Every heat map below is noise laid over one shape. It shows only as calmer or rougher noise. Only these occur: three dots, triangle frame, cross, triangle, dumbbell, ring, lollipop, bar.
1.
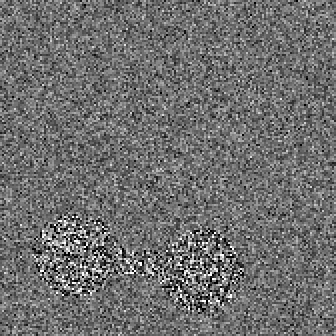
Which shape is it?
dumbbell
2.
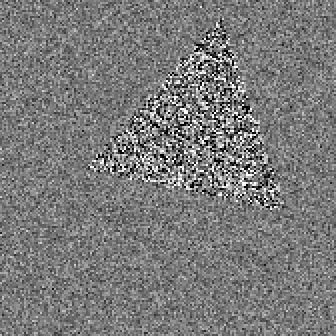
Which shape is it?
triangle
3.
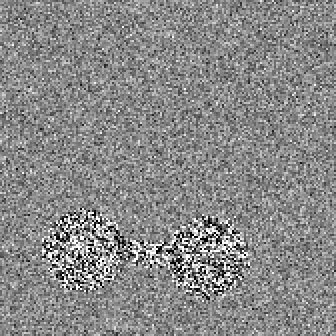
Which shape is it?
dumbbell
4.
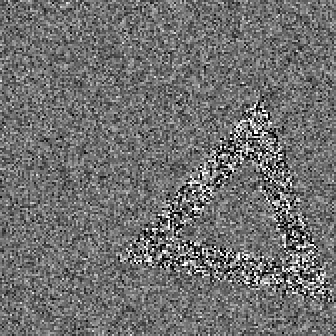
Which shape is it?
triangle frame
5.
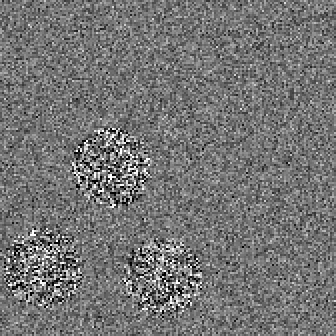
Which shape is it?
three dots
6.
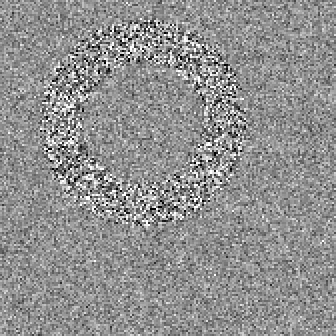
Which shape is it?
ring
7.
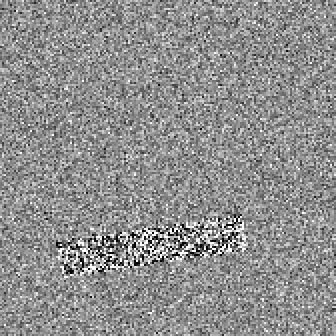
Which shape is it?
bar
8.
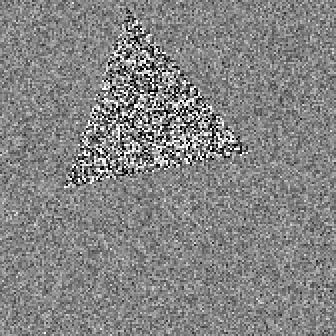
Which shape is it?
triangle
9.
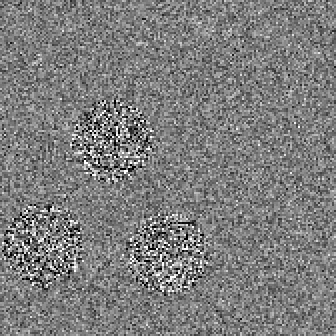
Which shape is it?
three dots
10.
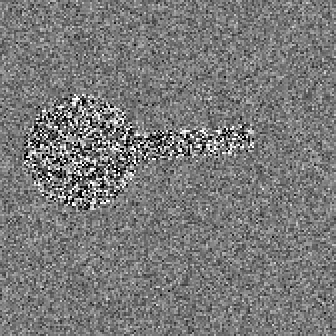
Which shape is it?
lollipop
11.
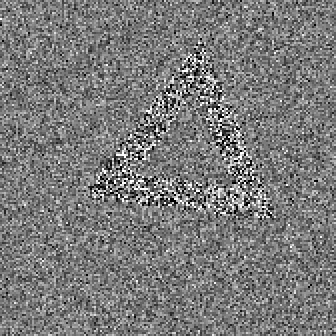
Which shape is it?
triangle frame
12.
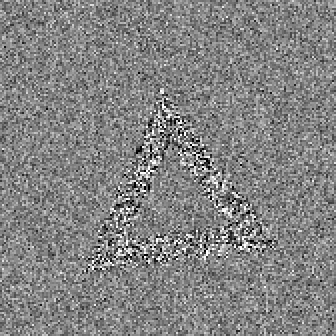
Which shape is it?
triangle frame
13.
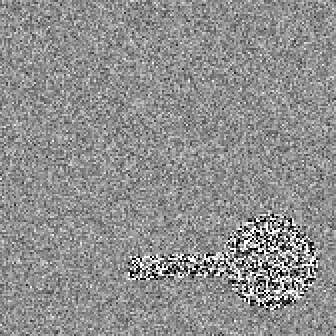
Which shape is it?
lollipop
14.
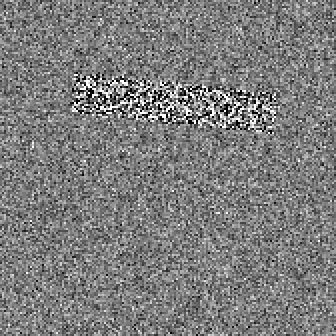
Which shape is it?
bar
